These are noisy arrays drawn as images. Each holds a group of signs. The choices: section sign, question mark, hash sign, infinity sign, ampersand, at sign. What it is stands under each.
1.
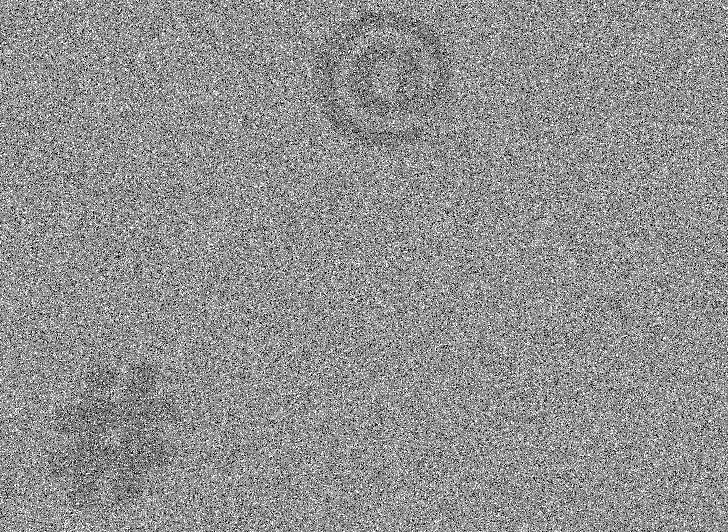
top middle: dark at sign; bottom left: dark hash sign
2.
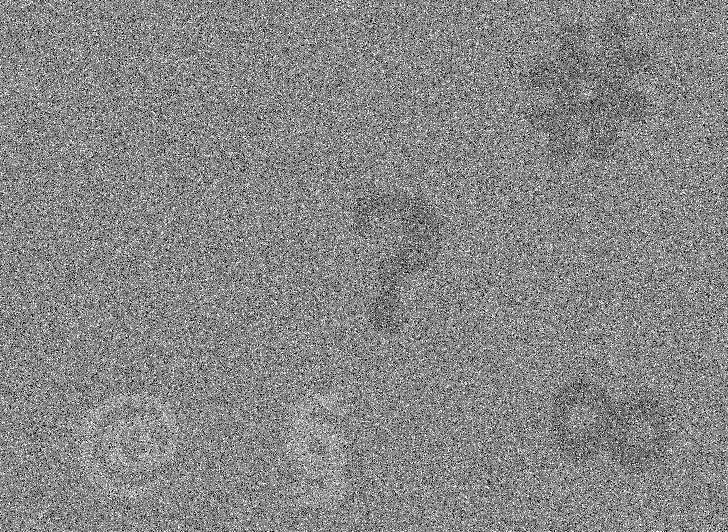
top right: dark hash sign; centre: dark question mark; bottom left: light at sign; bottom middle: light section sign; bottom right: dark infinity sign
